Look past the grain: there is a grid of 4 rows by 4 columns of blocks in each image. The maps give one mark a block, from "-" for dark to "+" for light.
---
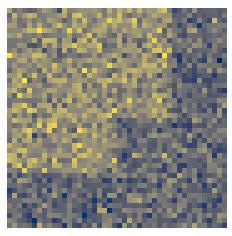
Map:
+ + + -
+ + + -
+ + - -
- - - -
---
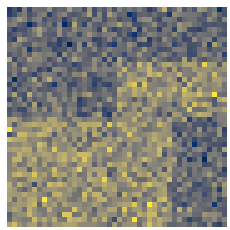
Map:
- - - -
- - + +
+ + + -
+ + + -
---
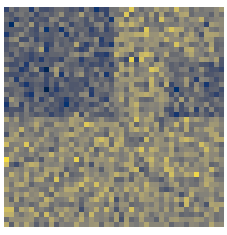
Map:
- - + +
- - + -
+ + + +
+ + + +
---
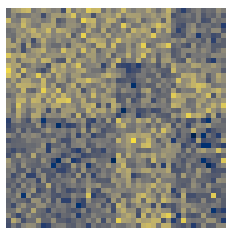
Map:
+ + + -
+ + - +
- - + -
- - + -
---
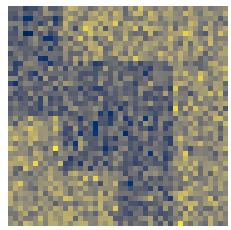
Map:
- + + +
- - - +
+ - - +
+ + - +
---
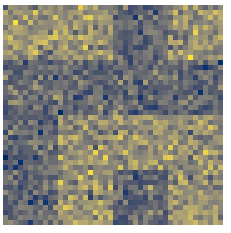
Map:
+ + - +
- - - -
- + + +
- + - +
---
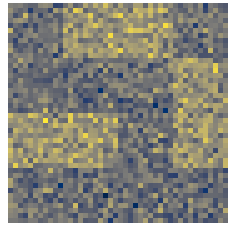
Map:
- + + -
- - - +
+ + - +
- - - -
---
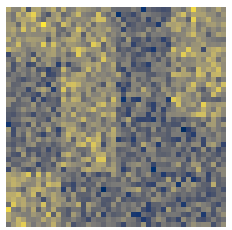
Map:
+ + - +
- + - +
- + - -
+ - - -
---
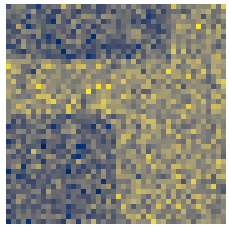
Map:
- - - +
+ + + +
- - + +
- - + +
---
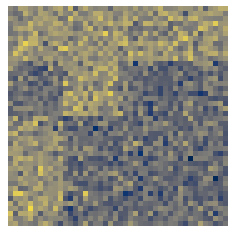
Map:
+ + + +
- + - -
+ - - -
+ - - -
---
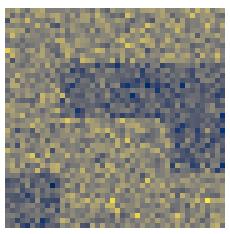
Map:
+ + + +
+ - - -
+ + + -
- + + +
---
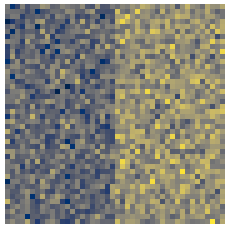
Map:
- - + +
- - + +
- - + +
- - + +
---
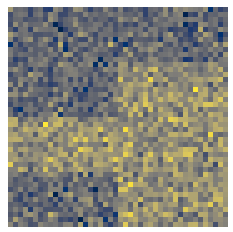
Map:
- - - -
- - + +
+ + + +
- - + +
